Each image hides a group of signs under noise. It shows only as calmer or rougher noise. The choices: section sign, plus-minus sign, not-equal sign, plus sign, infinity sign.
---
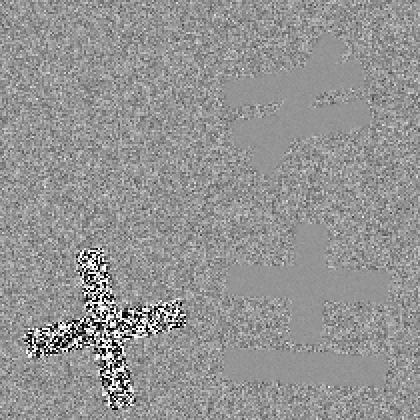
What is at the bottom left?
plus sign
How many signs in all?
3
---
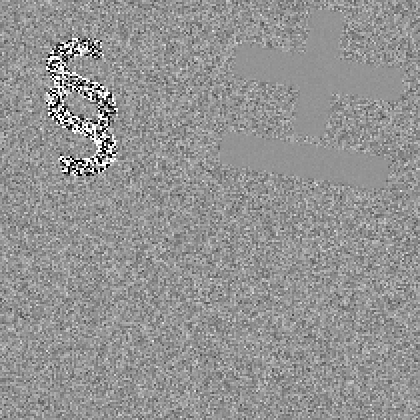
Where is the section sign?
top left
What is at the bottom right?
nothing
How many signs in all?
2
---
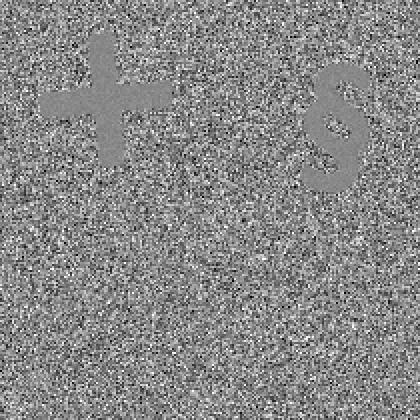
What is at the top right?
section sign
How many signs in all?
2
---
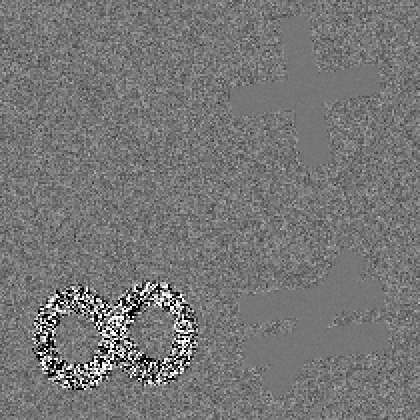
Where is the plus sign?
top right
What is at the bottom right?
not-equal sign
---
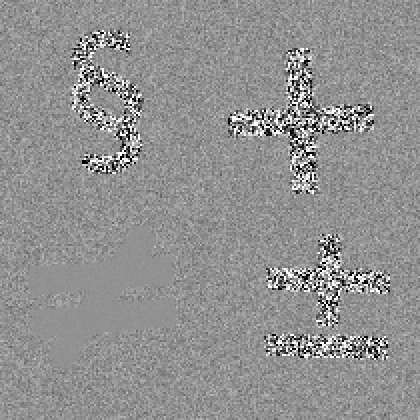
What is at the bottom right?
plus-minus sign
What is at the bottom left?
not-equal sign
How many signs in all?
4
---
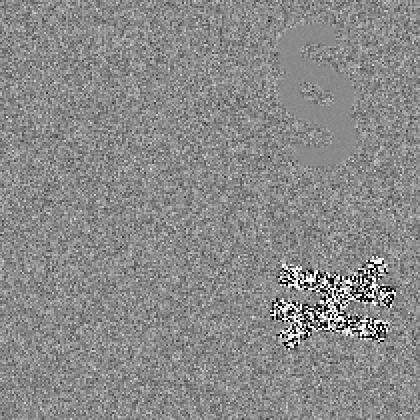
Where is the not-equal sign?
bottom right
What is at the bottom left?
nothing
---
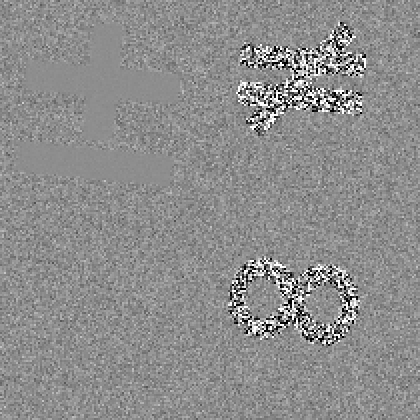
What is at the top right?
not-equal sign
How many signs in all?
3
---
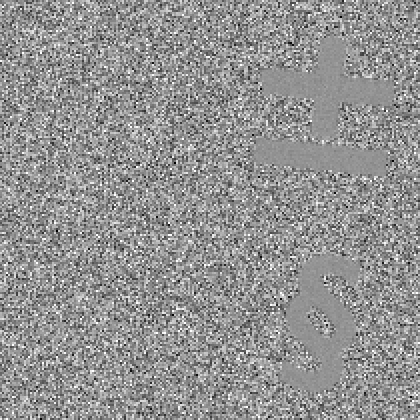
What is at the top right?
plus-minus sign
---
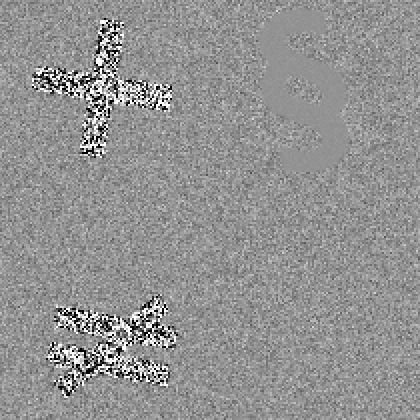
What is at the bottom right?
nothing
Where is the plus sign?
top left
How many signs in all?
3
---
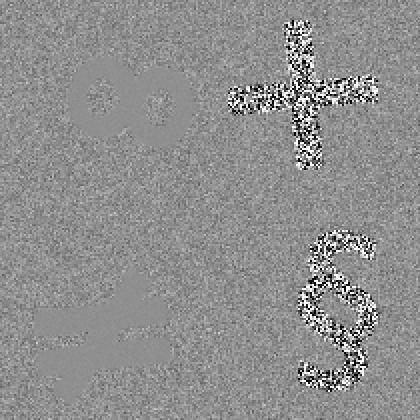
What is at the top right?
plus sign
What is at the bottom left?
not-equal sign
